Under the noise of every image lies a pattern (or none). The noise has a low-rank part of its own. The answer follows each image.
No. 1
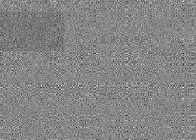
one block
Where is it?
top left
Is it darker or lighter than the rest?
darker
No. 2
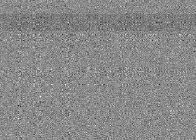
one band of rows
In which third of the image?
top
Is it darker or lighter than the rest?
darker
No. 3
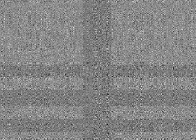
bands of rows crossing bands of columns
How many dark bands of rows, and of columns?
3 and 1
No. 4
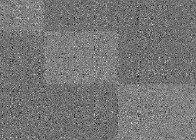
blocks along the diagonal
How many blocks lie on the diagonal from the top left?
3
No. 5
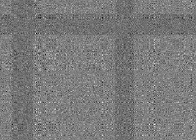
bands of rows crossing bands of columns
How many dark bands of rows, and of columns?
1 and 2
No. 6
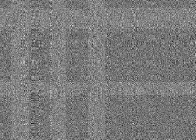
bands of rows crossing bands of columns
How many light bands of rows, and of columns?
2 and 3
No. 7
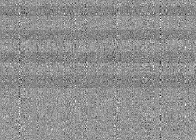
bands of rows
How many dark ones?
4
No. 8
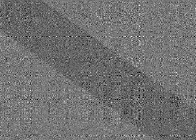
a diagonal band
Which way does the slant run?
top left to bottom right
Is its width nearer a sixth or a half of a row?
a half
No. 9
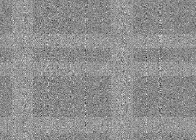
bands of rows crossing bands of columns
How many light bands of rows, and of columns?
3 and 2
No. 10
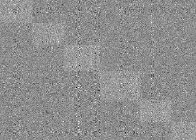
blocks along the diagonal
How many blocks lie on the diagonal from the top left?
6
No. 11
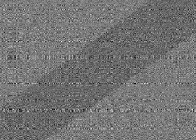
a diagonal band
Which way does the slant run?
bottom left to top right
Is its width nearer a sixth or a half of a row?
a half
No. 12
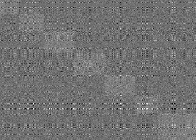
blocks along the diagonal
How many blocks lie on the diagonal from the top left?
7
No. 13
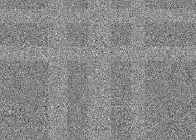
bands of rows crossing bands of columns
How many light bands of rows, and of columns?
2 and 3
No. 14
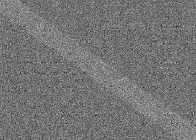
a diagonal band
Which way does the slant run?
top left to bottom right
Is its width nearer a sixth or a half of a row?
a sixth
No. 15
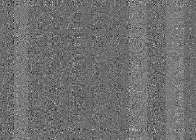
bands of columns
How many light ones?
3
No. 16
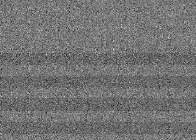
bands of rows
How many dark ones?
4
